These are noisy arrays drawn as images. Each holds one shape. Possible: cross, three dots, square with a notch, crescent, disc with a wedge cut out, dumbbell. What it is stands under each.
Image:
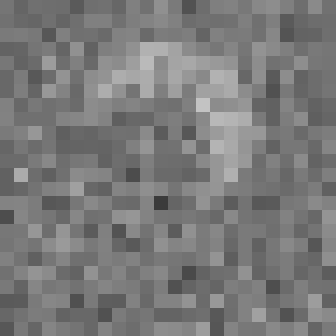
light crescent
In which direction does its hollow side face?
down and left
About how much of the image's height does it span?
half
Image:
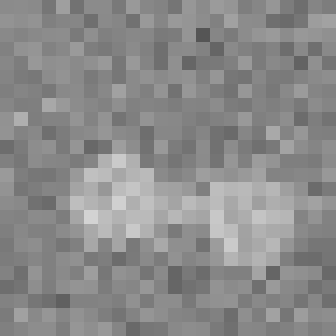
light dumbbell
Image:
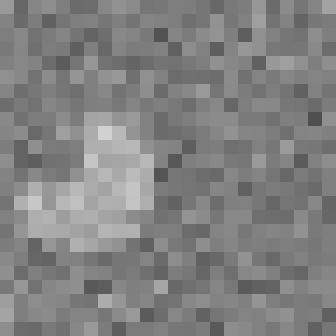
light disc with a wedge cut out, middle left
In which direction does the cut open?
up and left
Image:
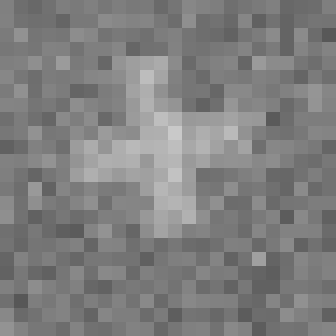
light cross
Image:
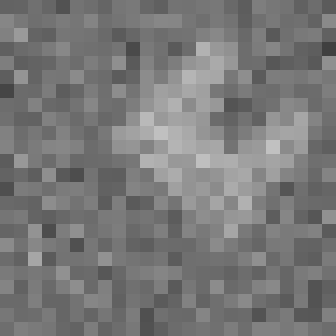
light square with a notch
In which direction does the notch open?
up and right
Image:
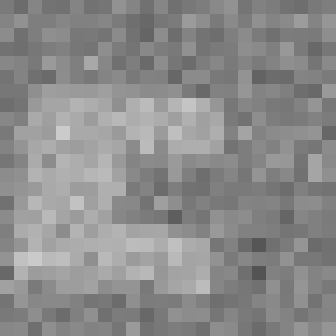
light square with a notch
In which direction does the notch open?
right
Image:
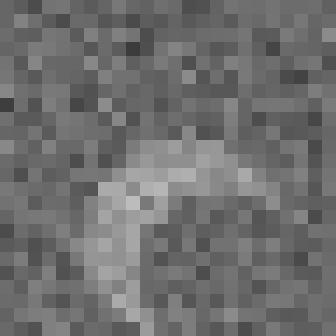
light crescent
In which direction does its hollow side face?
down and right
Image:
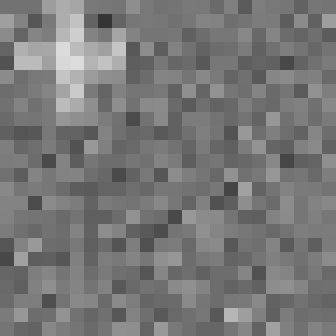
light cross, top left
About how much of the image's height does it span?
a third
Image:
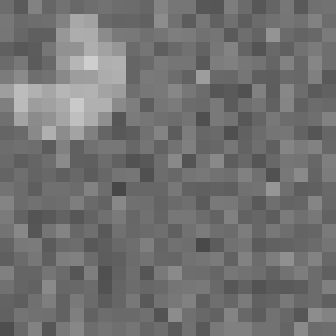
light disc with a wedge cut out, top left
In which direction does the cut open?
up and left
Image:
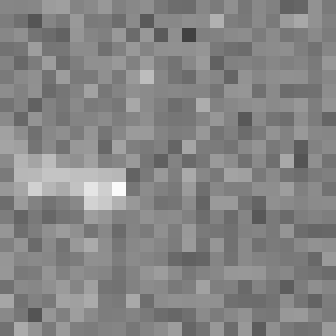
light dumbbell, middle left
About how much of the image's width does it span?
a third
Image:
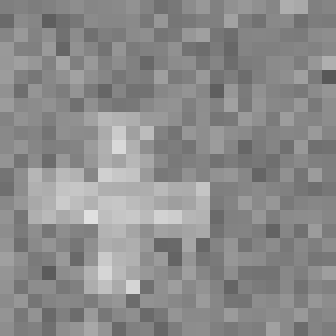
light cross
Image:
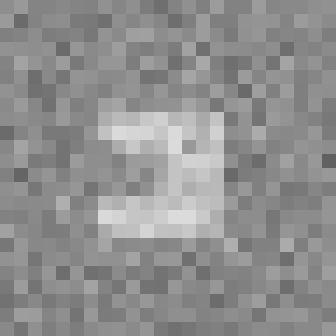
light square with a notch, centre
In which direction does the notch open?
left
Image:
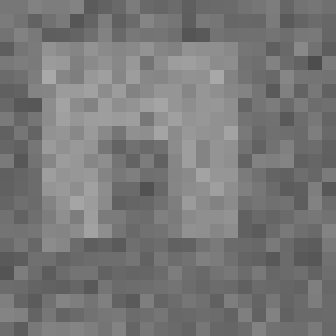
light square with a notch
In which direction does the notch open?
down
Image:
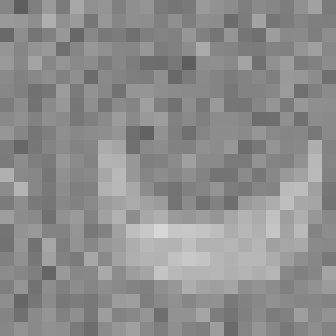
light crescent
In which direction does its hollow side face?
up
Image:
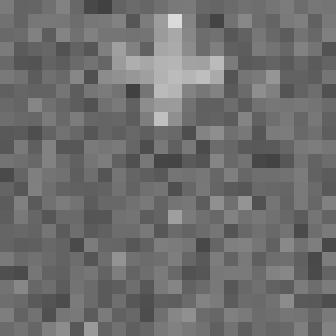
light cross, top middle
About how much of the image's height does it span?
a third
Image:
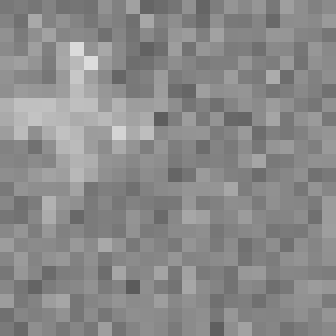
light cross
